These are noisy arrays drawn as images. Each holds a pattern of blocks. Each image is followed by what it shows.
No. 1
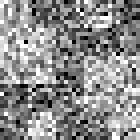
the same after a half turn
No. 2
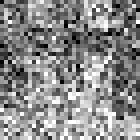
left and right mirror each other
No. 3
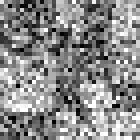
no symmetry
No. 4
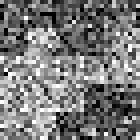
no symmetry
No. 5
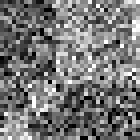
mirrored about the diagonal from the bottom left
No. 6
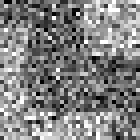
mirrored about the diagonal from the bottom left
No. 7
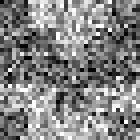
left and right mirror each other
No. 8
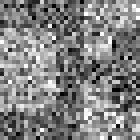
top and bottom mirror each other
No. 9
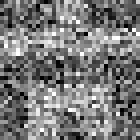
left and right mirror each other
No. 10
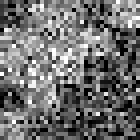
mirrored about the diagonal from the top left
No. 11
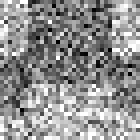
left and right mirror each other
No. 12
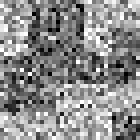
no symmetry
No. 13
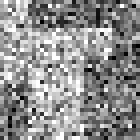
no symmetry
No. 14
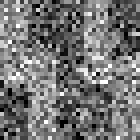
the same after a half turn
